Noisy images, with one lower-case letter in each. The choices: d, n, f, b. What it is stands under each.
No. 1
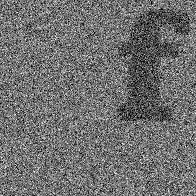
f
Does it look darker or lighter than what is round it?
darker
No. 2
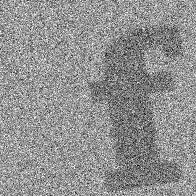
f
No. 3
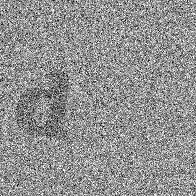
d
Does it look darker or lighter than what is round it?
darker
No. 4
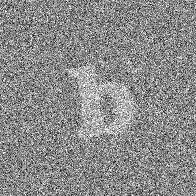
b
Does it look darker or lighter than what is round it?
lighter
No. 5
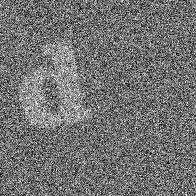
d
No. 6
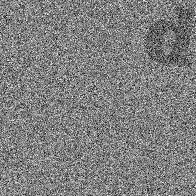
d
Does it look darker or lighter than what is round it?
darker
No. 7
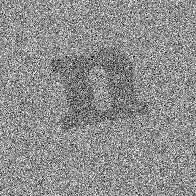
n
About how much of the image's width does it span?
half
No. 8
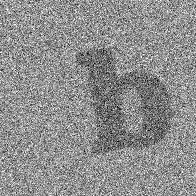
b
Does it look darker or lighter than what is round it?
darker
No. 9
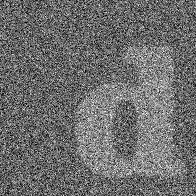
d
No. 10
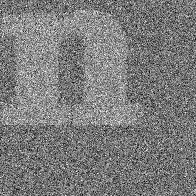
n
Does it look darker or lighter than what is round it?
lighter
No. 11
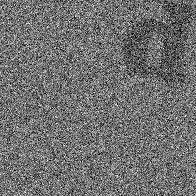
d
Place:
top right
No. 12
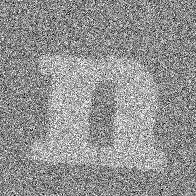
n
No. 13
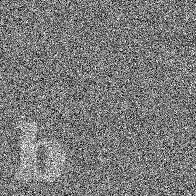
b
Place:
bottom left
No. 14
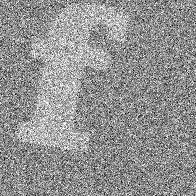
f
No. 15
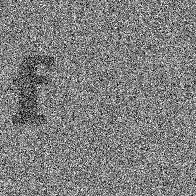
f
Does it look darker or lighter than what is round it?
darker
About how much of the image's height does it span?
a third
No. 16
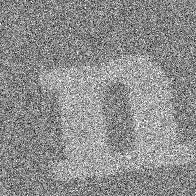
n
